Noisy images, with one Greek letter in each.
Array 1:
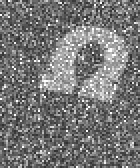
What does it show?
light omega
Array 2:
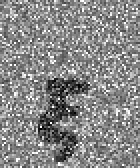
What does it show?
dark xi
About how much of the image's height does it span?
half
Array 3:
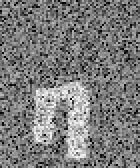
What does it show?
light eta
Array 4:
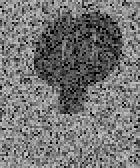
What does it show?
dark phi
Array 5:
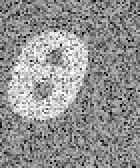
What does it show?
light theta
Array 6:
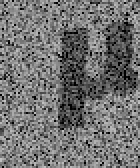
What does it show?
dark mu
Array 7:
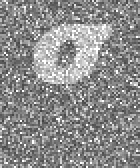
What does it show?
light sigma
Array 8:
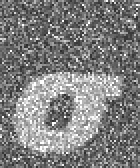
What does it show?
light sigma
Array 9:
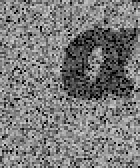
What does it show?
dark alpha
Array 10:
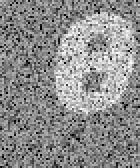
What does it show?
light theta
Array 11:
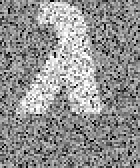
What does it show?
light lambda
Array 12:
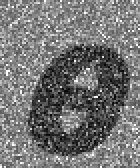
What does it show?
dark theta
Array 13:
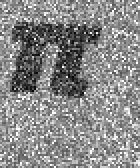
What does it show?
dark pi
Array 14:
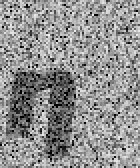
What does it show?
dark eta
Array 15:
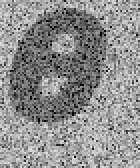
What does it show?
dark theta
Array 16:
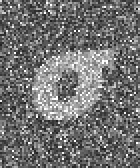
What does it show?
light sigma
